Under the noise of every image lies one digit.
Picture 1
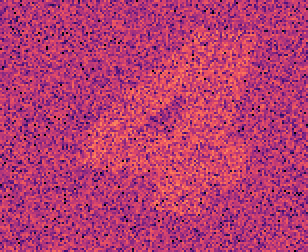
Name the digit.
4
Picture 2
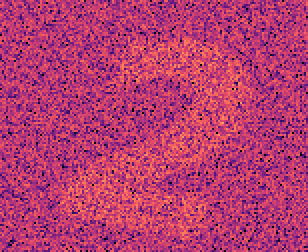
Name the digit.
2
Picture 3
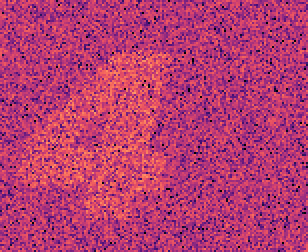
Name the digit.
4
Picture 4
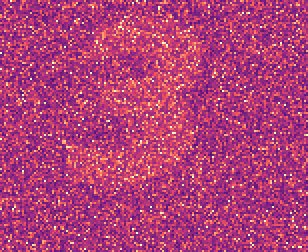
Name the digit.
3
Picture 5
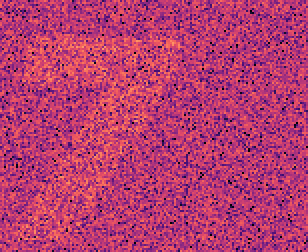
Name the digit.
7
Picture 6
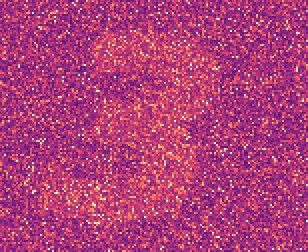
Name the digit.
3
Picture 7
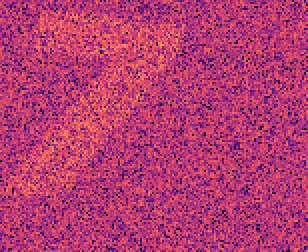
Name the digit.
7
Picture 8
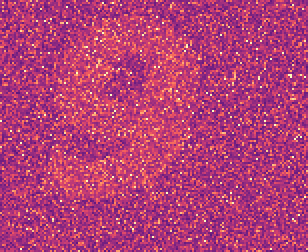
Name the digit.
9
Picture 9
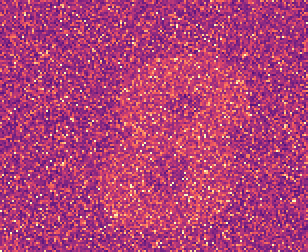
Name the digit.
8
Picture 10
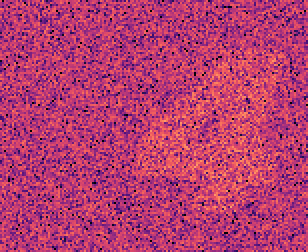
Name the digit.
4
